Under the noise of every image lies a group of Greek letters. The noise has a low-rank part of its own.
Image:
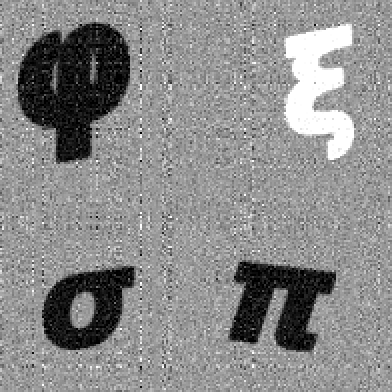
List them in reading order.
top left: dark phi; top right: light xi; bottom left: dark sigma; bottom right: dark pi
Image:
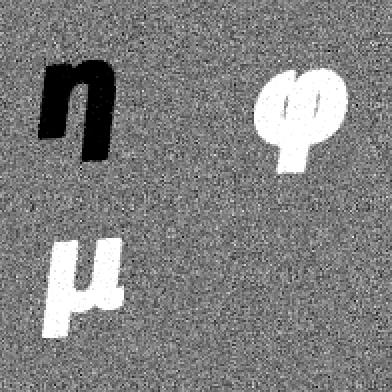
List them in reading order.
top left: dark eta; top right: light phi; bottom left: light mu
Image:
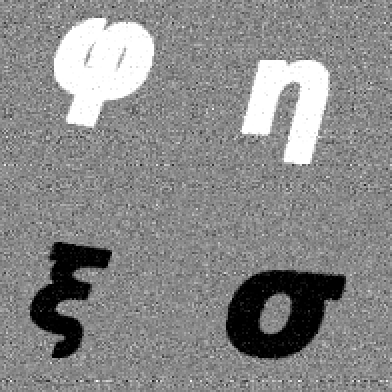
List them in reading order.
top left: light phi; top right: light eta; bottom left: dark xi; bottom right: dark sigma
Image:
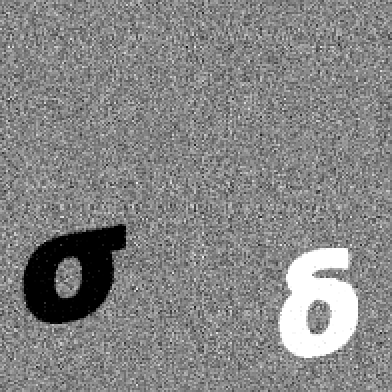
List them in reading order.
bottom left: dark sigma; bottom right: light delta
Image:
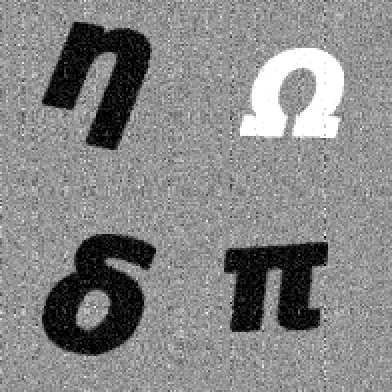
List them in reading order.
top left: dark eta; top right: light omega; bottom left: dark delta; bottom right: dark pi
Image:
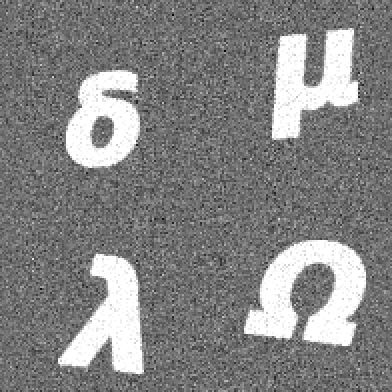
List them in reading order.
top left: light delta; top right: light mu; bottom left: light lambda; bottom right: light omega
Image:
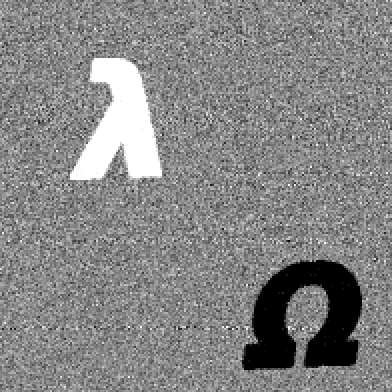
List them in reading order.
top left: light lambda; bottom right: dark omega
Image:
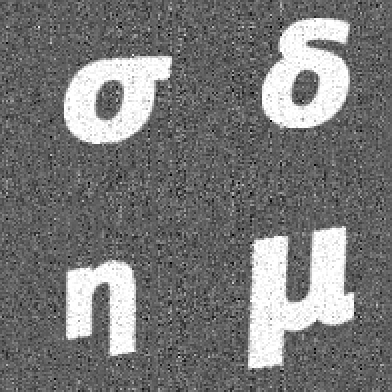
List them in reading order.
top left: light sigma; top right: light delta; bottom left: light eta; bottom right: light mu
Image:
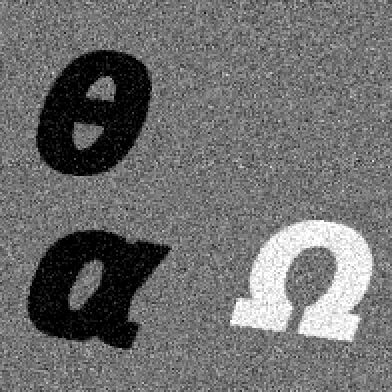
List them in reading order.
top left: dark theta; bottom left: dark alpha; bottom right: light omega
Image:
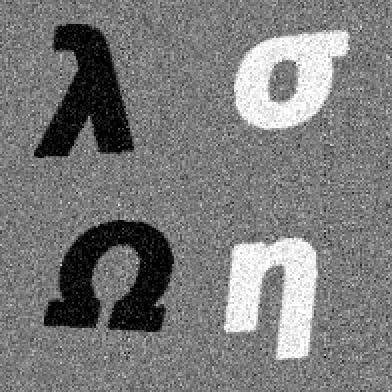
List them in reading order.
top left: dark lambda; top right: light sigma; bottom left: dark omega; bottom right: light eta
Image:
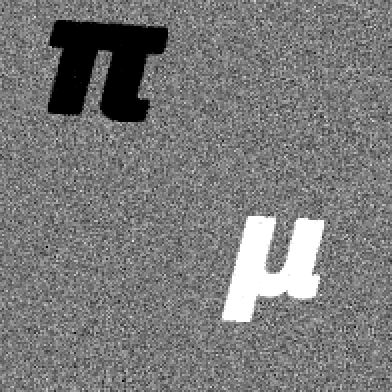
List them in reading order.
top left: dark pi; bottom right: light mu
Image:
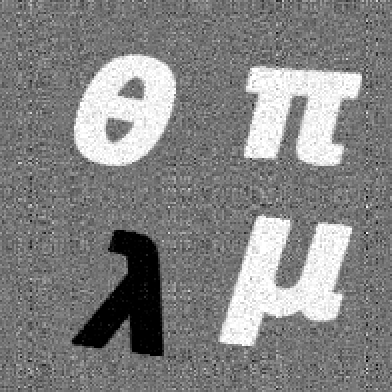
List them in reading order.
top left: light theta; top right: light pi; bottom left: dark lambda; bottom right: light mu
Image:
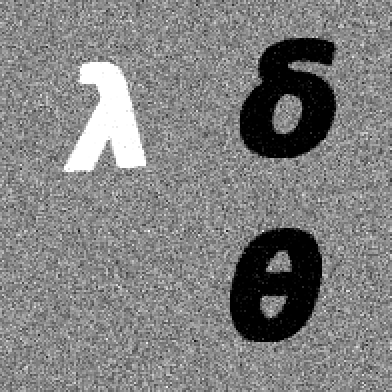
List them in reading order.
top left: light lambda; top right: dark delta; bottom right: dark theta
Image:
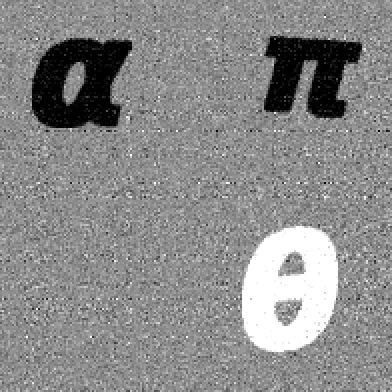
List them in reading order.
top left: dark alpha; top right: dark pi; bottom right: light theta
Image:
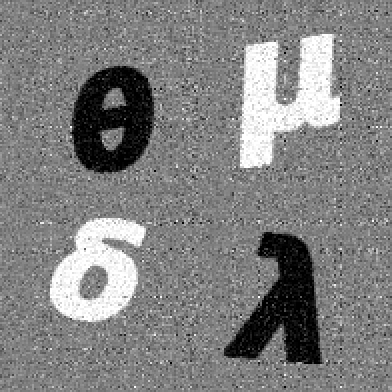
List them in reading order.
top left: dark theta; top right: light mu; bottom left: light delta; bottom right: dark lambda
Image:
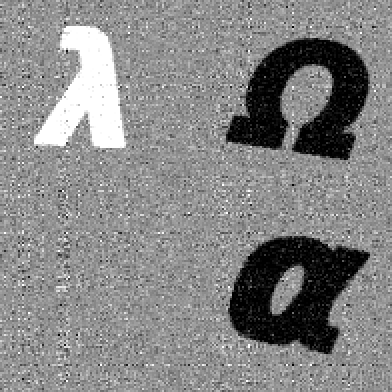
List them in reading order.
top left: light lambda; top right: dark omega; bottom right: dark alpha
